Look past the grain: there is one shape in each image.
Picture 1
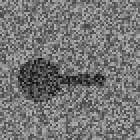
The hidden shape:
lollipop
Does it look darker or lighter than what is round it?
darker
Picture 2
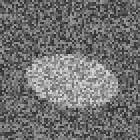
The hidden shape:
ellipse
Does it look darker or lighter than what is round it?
lighter
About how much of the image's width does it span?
two thirds
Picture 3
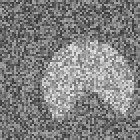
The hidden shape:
disc with a wedge cut out
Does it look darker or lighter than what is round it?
lighter
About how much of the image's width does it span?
two thirds
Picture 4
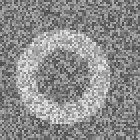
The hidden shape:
ring
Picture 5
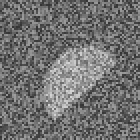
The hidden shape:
half disc
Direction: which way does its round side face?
up and left
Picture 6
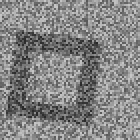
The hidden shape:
square frame
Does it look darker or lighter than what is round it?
darker
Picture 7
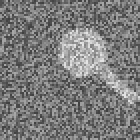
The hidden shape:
lollipop
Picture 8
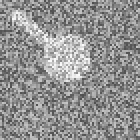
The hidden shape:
lollipop
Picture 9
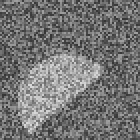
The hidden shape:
half disc
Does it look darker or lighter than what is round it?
lighter
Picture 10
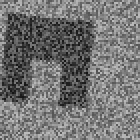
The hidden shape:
square with a notch
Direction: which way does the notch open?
down
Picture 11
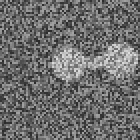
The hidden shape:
dumbbell
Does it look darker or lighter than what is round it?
lighter
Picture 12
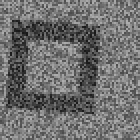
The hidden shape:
square frame
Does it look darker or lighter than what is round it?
darker
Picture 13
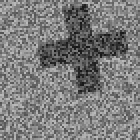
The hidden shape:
cross
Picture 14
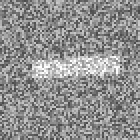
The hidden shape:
bar
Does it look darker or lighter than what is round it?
lighter
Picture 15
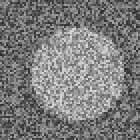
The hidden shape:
disc
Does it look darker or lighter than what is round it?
lighter
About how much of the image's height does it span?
two thirds
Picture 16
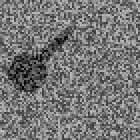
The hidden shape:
lollipop
